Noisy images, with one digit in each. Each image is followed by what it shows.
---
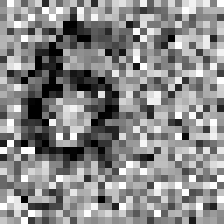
dark 6
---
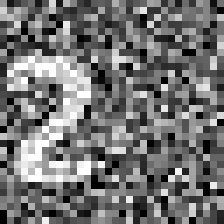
light 2
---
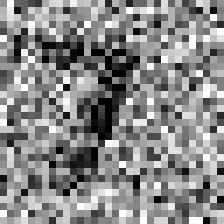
dark 7
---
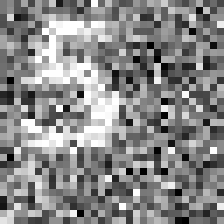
light 5
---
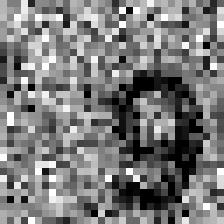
dark 9
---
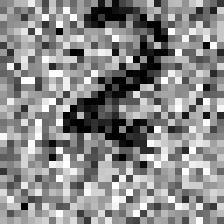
dark 2
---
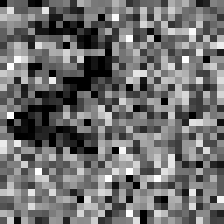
dark 2
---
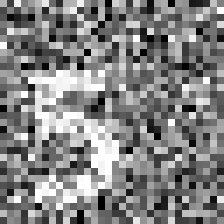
light 5
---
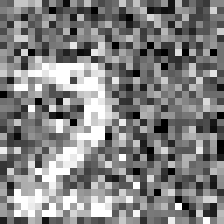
light 2
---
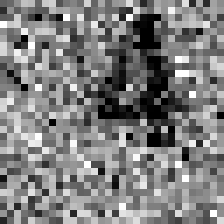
dark 4
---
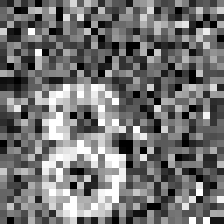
light 8
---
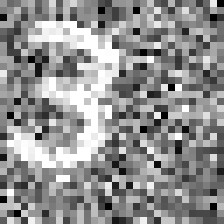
light 3
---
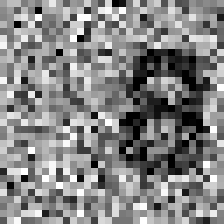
dark 8
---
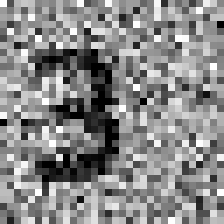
dark 3
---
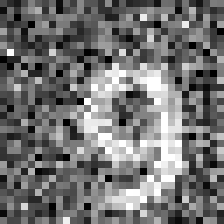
light 9
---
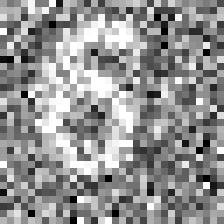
light 6
